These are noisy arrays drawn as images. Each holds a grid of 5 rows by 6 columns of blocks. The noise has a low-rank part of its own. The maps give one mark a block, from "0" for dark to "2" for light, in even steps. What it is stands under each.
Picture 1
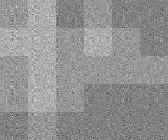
120100
221210
121111
121000
010000
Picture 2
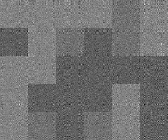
222212
021012
220000
200020
210120
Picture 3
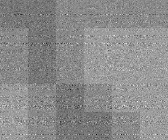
001111
101222
101222
210122
210012
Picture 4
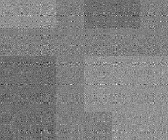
221001
111111
001222
001222
001122
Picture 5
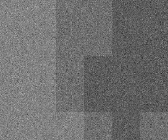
221100
221100
221000
221000
222101
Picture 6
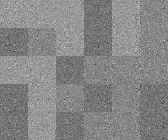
222021
012021
220111
021010
020110
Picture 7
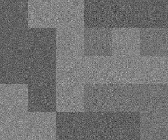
022000
002121
002222
202111
220001
